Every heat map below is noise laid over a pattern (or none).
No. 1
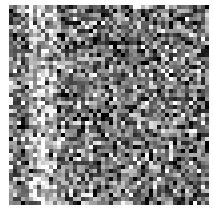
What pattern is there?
one band of columns
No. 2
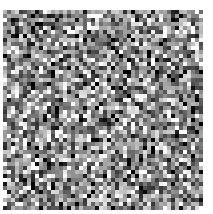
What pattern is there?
only noise
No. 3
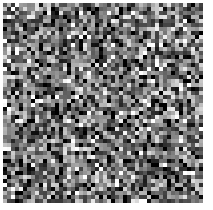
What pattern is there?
only noise
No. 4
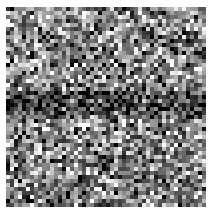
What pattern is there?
one band of rows
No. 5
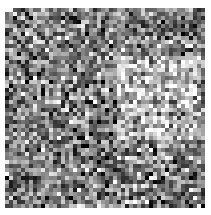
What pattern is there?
one block
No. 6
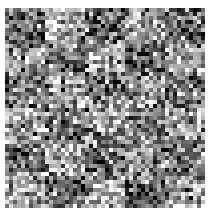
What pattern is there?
a checkerboard
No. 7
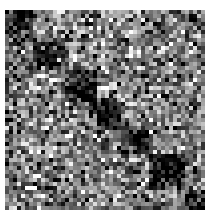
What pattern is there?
blocks along the diagonal
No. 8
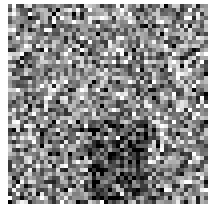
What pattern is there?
one block
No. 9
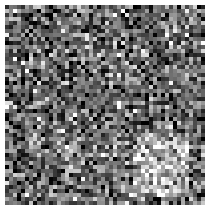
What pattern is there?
one block
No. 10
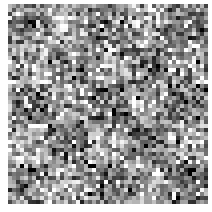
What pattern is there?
a checkerboard
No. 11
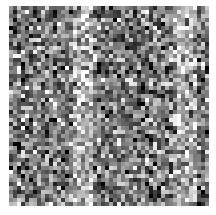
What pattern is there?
bands of columns
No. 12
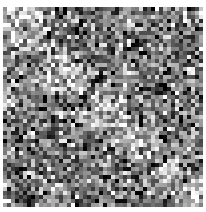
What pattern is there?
blocks along the diagonal
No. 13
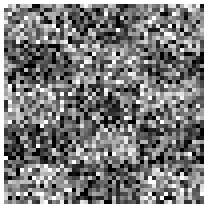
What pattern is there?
a checkerboard
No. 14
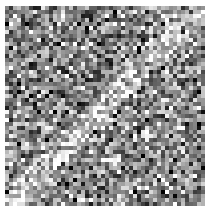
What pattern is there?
a diagonal band
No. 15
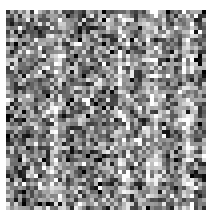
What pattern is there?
bands of columns
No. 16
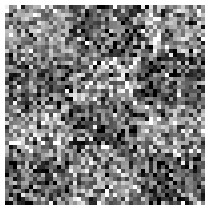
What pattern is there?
a checkerboard
